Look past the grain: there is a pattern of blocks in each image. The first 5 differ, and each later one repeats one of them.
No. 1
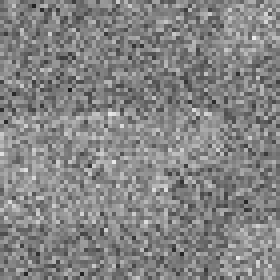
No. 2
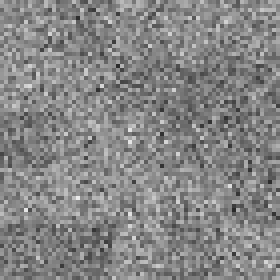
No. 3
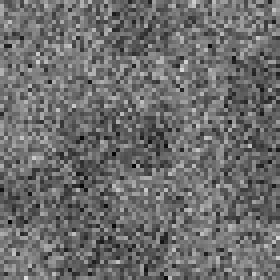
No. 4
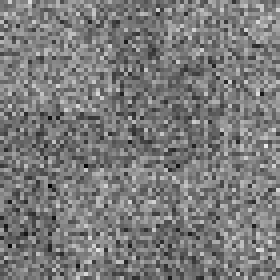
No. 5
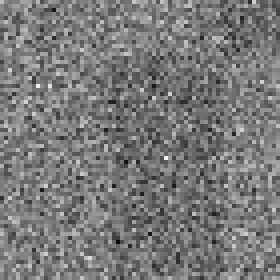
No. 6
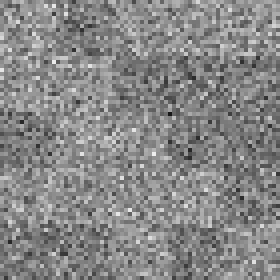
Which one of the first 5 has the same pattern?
2
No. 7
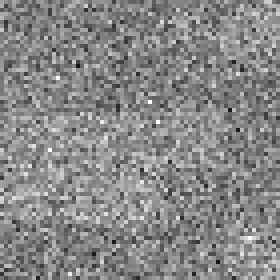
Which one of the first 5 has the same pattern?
1
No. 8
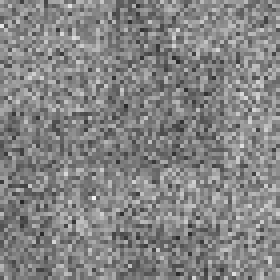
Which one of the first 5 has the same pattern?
4
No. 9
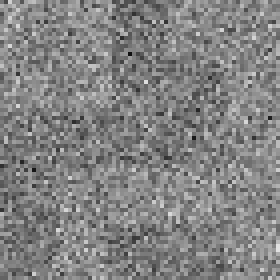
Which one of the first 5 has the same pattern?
4
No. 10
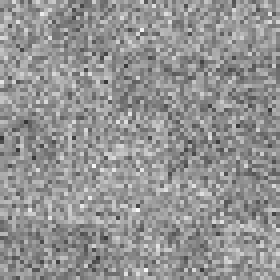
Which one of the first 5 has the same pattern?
2
